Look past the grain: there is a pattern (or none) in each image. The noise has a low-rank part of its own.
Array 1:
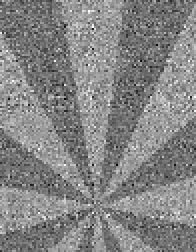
spokes from one point
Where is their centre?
bottom middle
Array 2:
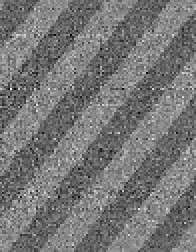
diagonal stripes
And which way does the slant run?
bottom left to top right
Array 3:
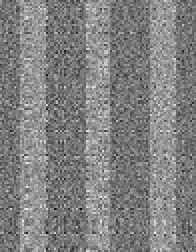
vertical stripes
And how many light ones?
3
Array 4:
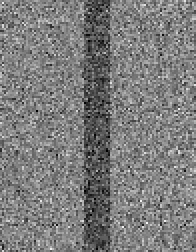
one vertical stripe
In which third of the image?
middle
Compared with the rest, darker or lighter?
darker
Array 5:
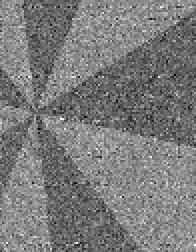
spokes from one point
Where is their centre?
middle left
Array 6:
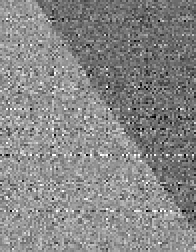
a sharp edge
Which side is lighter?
bottom left
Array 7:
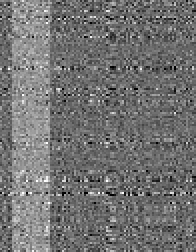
one vertical stripe
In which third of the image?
left
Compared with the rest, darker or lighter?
lighter
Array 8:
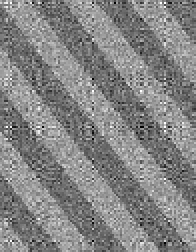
diagonal stripes
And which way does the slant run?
top left to bottom right
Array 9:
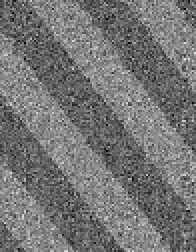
diagonal stripes
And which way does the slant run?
top left to bottom right
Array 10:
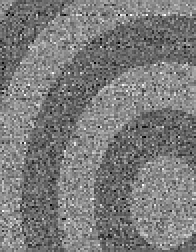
rings round one point
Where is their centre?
bottom right
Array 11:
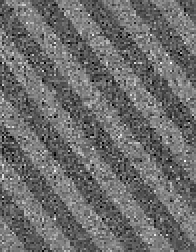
diagonal stripes
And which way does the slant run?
top left to bottom right
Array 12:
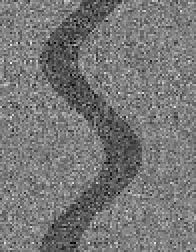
a wavy band
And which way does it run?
top to bottom
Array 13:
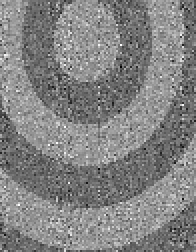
rings round one point
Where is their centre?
top middle
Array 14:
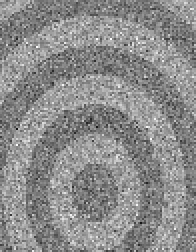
rings round one point
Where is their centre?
bottom middle
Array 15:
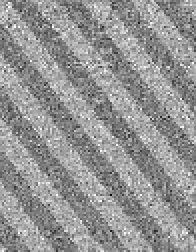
diagonal stripes
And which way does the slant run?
top left to bottom right
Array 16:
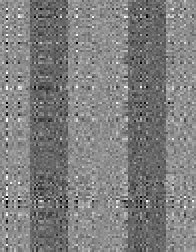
vertical stripes
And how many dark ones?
2
